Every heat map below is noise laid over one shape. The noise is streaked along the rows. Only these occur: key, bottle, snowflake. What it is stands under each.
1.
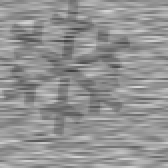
snowflake
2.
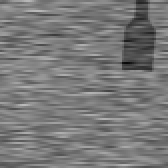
bottle
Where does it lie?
top right
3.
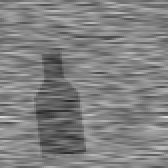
bottle
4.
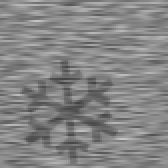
snowflake
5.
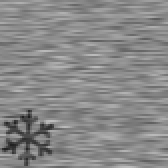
snowflake
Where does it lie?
bottom left
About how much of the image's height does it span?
a third
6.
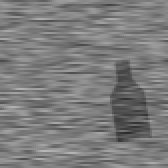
bottle
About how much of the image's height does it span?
half
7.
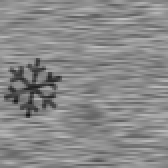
snowflake
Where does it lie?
middle left
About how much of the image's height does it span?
a third
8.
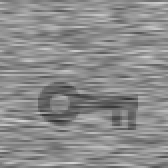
key
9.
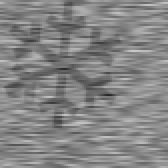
snowflake
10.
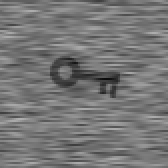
key
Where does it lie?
centre
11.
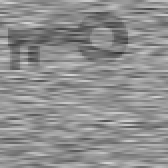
key
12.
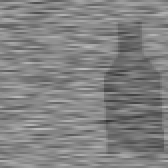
bottle
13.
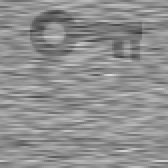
key
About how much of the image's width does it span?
two thirds
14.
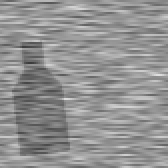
bottle
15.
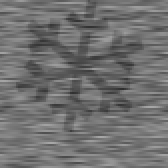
snowflake
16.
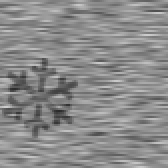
snowflake
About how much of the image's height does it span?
half
